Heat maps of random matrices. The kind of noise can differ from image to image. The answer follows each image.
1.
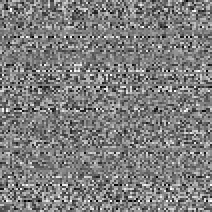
rows of uneven size
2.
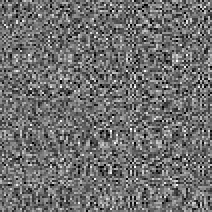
low rank plus noise
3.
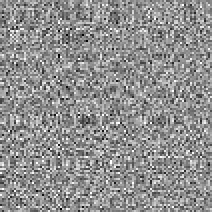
low rank plus noise
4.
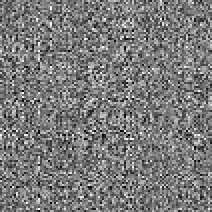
low rank plus noise
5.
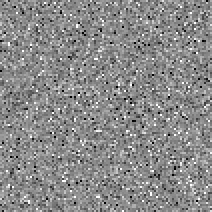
heavy tails
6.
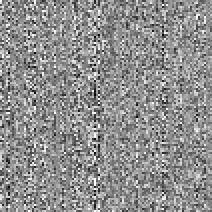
columns of uneven size
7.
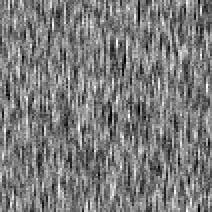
streaked along the columns
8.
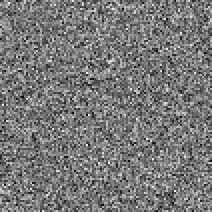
independent entries
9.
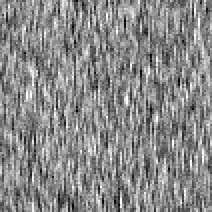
streaked along the columns
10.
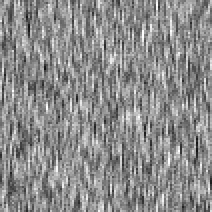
streaked along the columns
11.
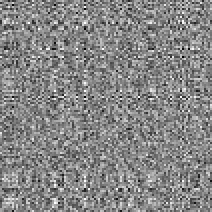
low rank plus noise
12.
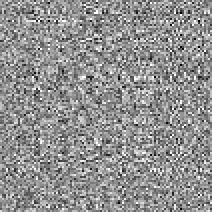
low rank plus noise
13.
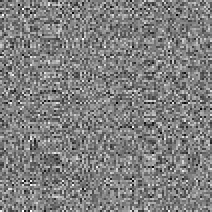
low rank plus noise
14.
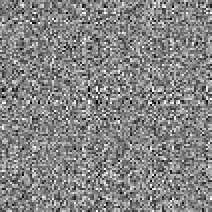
low rank plus noise
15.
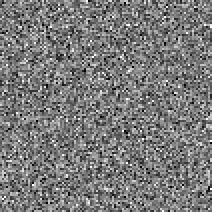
independent entries
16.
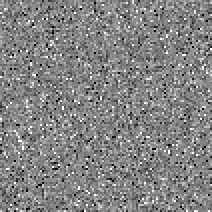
heavy tails
